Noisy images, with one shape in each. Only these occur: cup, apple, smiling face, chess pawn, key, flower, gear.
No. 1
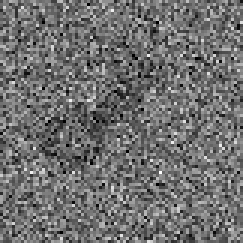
key
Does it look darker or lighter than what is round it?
darker
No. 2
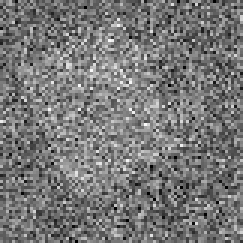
cup
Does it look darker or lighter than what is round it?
lighter
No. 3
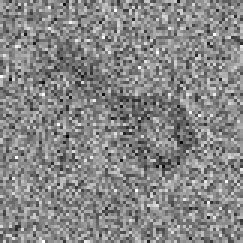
key
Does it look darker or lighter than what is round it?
darker
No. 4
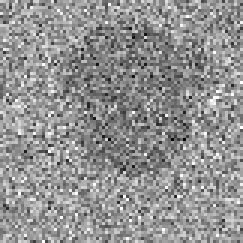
apple
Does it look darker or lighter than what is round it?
darker
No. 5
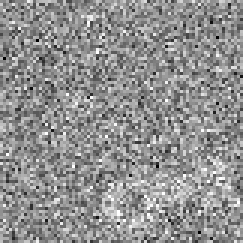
key
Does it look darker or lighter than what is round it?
lighter
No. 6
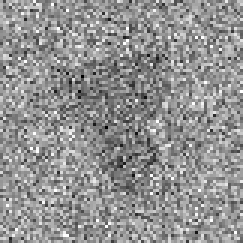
chess pawn
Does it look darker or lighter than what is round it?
darker
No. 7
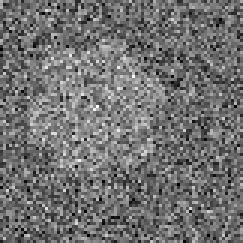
flower
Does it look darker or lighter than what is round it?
lighter
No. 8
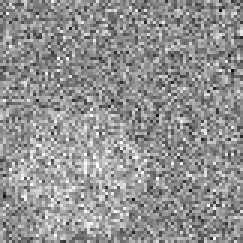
flower
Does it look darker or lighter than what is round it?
lighter
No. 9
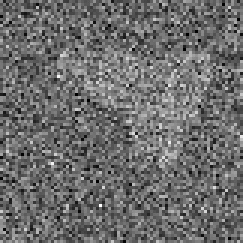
chess pawn
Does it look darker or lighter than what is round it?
lighter
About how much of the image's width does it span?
two thirds
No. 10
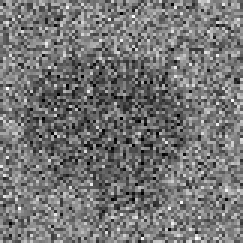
apple
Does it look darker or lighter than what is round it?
darker
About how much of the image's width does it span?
two thirds
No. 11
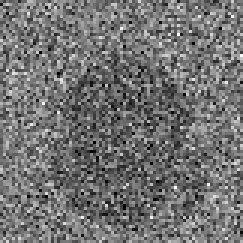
apple
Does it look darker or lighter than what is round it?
darker
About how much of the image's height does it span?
two thirds
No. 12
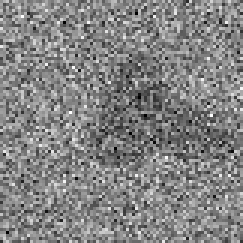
chess pawn
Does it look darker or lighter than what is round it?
darker
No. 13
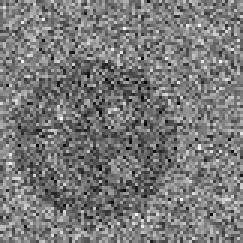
smiling face
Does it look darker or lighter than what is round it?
darker
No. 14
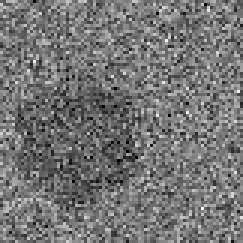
flower
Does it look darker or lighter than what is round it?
darker
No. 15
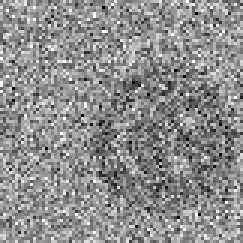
smiling face
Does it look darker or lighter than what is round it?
darker
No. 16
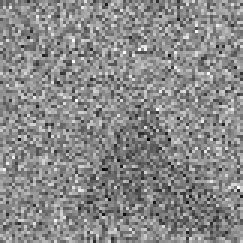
chess pawn
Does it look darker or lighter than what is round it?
darker
